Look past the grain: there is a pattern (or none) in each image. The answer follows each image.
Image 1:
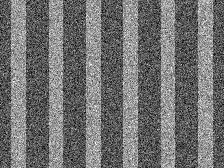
vertical stripes
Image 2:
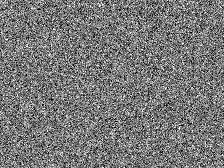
only noise
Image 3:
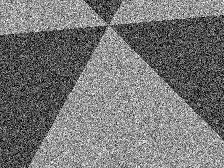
spokes from one point
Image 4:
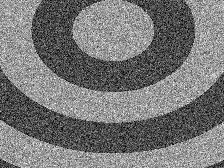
rings round one point
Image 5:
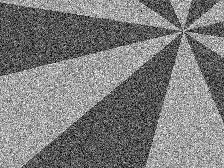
spokes from one point
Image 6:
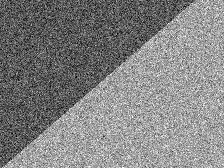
a sharp edge
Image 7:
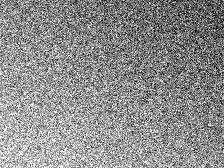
a smooth slope
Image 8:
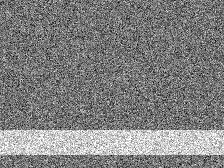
one horizontal stripe
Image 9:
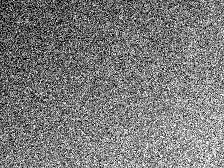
a smooth slope
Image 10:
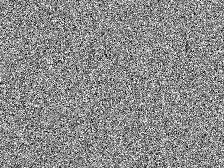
only noise
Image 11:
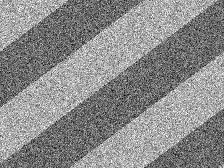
diagonal stripes
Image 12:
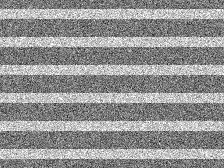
horizontal stripes
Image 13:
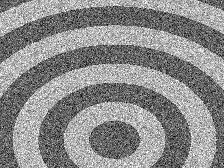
rings round one point
